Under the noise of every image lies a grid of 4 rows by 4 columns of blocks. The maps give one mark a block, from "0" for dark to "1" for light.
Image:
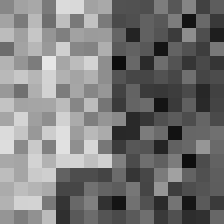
1 1 0 0
1 1 0 0
1 1 0 0
1 0 0 0
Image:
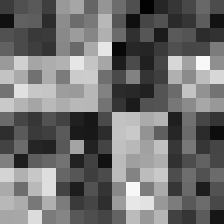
0 1 0 0
1 1 0 1
0 0 1 0
1 0 1 0
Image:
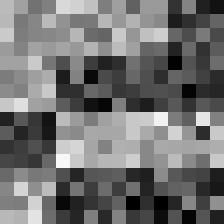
1 1 1 0
1 0 0 0
0 1 1 1
1 0 0 0
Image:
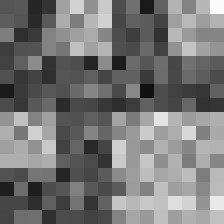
0 1 0 1
0 0 0 0
1 0 1 1
0 0 1 1
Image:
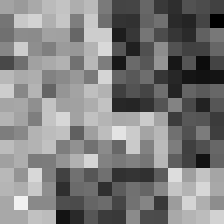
1 1 0 0
1 1 0 0
1 1 1 0
1 0 0 1
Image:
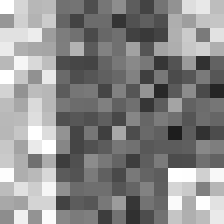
1 0 0 1
1 0 0 0
1 0 0 0
1 0 0 1
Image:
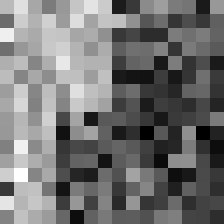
1 1 0 0
1 1 0 0
1 0 0 0
1 0 0 0
